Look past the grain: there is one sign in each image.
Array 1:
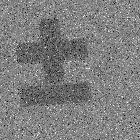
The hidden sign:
plus-minus sign
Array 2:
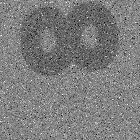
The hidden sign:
infinity sign
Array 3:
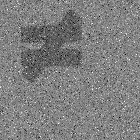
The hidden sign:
not-equal sign
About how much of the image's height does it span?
half
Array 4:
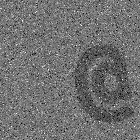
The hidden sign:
at sign
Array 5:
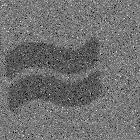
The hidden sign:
approximately sign
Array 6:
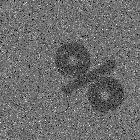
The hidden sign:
percent sign
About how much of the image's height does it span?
half
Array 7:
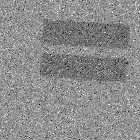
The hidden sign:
equals sign
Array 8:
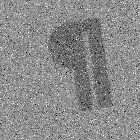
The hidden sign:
pilcrow
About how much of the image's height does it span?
two thirds
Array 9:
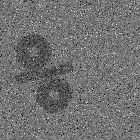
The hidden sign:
percent sign
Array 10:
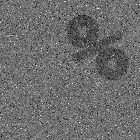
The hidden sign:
percent sign
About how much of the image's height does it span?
half
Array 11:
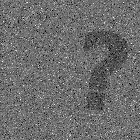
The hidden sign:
question mark
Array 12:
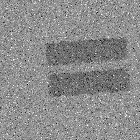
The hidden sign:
equals sign
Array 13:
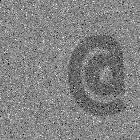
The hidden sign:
at sign
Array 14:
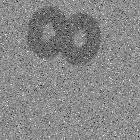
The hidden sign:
infinity sign
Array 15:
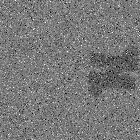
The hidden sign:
not-equal sign
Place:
middle right
